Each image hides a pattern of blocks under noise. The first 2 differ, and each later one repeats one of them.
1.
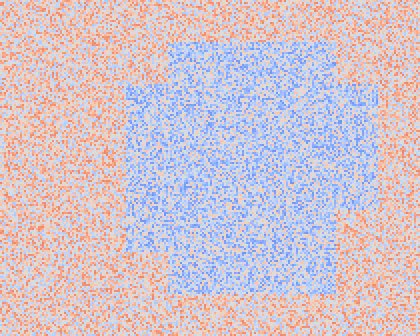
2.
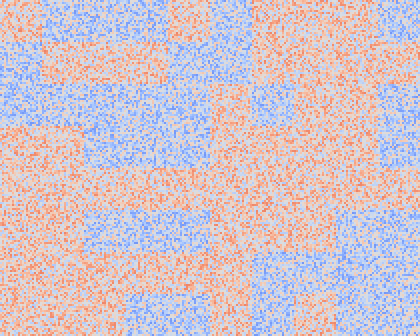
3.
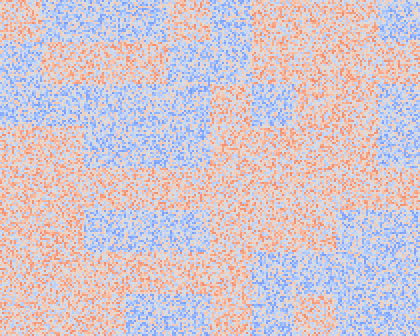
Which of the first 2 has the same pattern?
2
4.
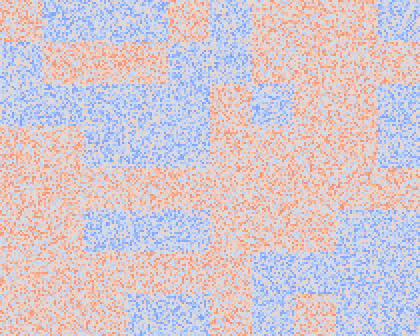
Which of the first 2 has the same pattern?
2
